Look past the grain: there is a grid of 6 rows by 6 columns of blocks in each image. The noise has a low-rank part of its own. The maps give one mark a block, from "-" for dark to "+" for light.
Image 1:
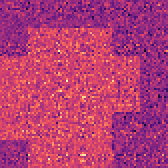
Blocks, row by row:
- - - - - -
- + + + - -
+ + + + + -
+ + + + + -
+ + + + - -
- + + + - -
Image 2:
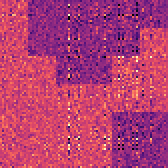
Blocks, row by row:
+ - - - - -
+ - - - - +
+ + - - + +
+ + + + + +
+ + + + - -
+ + + + - -
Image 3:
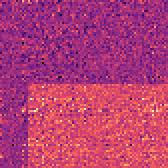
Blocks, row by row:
- - - - - -
- - - - - -
- - - - - -
- + + + + +
- + + + + +
- + + + + +
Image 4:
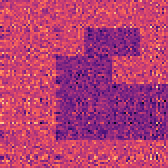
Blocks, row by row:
+ + + + + +
+ + + - - +
+ + - - + +
+ + - - - -
+ + - - - -
+ + + + + +
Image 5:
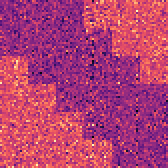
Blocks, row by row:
- - - + + +
- - - - + +
+ - - - - +
+ + - - - -
+ + + - - -
+ + + + - -
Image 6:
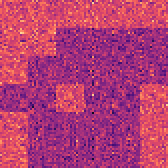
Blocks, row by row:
+ + + + + +
+ + - - - -
+ - - - - -
- - + - - +
+ - - - - +
+ - - - - +
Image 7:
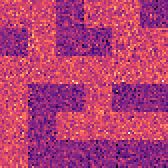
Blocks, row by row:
+ + - + + -
- + - - + +
+ + + + + +
+ - - + - -
+ - + + + +
+ - - - - -
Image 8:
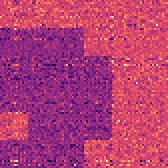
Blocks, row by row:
+ + + + + +
- - - + + +
- - - - + +
- - - - + +
+ - - - + +
- - - + + +
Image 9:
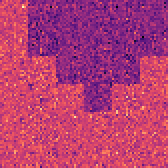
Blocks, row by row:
+ - - - - -
+ - - - - -
+ + - - - +
+ + + - + +
+ + + + + +
+ + + + + +
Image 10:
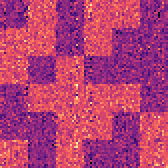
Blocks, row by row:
- + - + + -
+ + - + - -
+ - + - - -
- + + + + -
- - + + - +
+ - + - - +
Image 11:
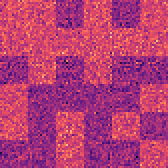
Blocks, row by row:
+ + - + - +
+ + + + + +
- + - + - -
+ - - - - +
+ - + - + -
- - + - - +
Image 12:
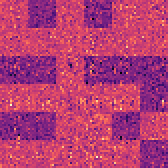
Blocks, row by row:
+ - + - + +
+ + + + + +
- - + - - -
+ + + + + -
- - + + - +
+ + + + + -
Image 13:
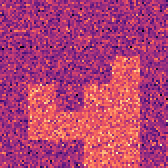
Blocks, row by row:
- - - - - -
- - - - - -
- - - - + -
- + - + + -
- + + + + -
- - - + + -
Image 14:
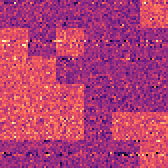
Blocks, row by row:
- - - - - +
+ - + - - -
+ + - - - -
+ + + - - -
+ + + - + +
- - - - - +
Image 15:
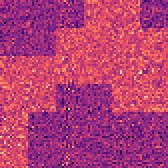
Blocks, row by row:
- - - + + -
- - + + + +
+ + + + + +
+ + - - + +
+ - - - - -
+ - - - - -
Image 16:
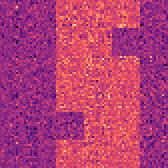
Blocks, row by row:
- - + + + -
- - + + - -
- - + + + -
- - + + + -
- - - + + -
- - + + + -
